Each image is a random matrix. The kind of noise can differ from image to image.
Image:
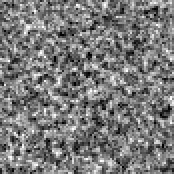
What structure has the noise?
blotchy
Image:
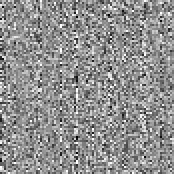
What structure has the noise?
columns of uneven size
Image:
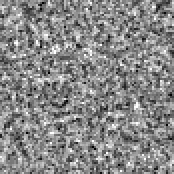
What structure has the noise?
blotchy
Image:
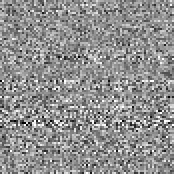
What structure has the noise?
rows of uneven size
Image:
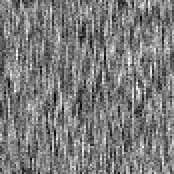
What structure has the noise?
streaked along the columns
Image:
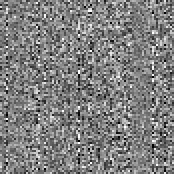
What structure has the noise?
columns of uneven size
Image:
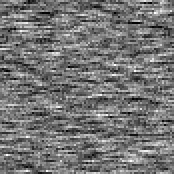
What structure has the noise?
streaked along the rows
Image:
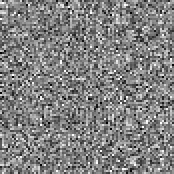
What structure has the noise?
low rank plus noise
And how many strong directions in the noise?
five to eight
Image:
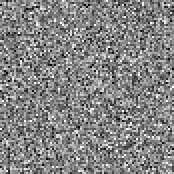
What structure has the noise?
independent entries
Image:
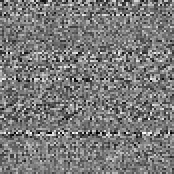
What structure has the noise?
rows of uneven size
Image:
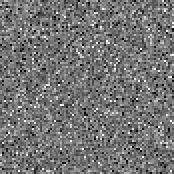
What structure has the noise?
heavy tails
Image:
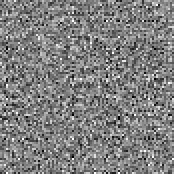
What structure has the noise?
low rank plus noise
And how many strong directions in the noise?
two
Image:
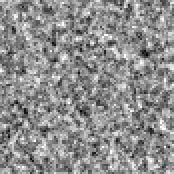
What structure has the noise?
blotchy
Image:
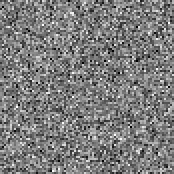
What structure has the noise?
independent entries
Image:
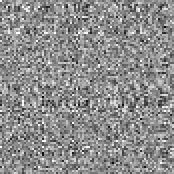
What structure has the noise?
low rank plus noise
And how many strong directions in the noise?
two
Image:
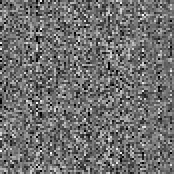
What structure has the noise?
columns of uneven size
